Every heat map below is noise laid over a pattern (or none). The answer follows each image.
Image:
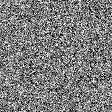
only noise
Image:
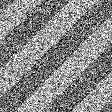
diagonal stripes
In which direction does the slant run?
bottom left to top right
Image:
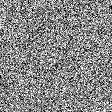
only noise
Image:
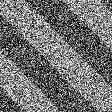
diagonal stripes
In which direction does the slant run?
top left to bottom right
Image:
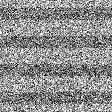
horizontal stripes
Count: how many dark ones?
4
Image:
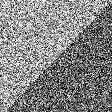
a sharp edge
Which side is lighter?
top left
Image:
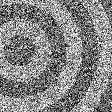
rings round one point
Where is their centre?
middle left
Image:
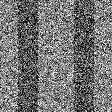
vertical stripes
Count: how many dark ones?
2
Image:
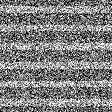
horizontal stripes
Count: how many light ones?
6
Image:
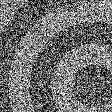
rings round one point
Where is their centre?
bottom right
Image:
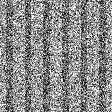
vertical stripes
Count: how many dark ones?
6
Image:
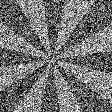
spokes from one point
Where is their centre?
centre
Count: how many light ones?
8
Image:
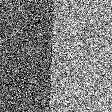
a sharp edge
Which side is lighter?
right
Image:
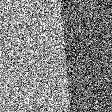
a sharp edge
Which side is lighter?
left
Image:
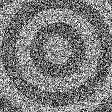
rings round one point
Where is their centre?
centre
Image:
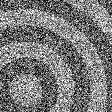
rings round one point
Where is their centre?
bottom left
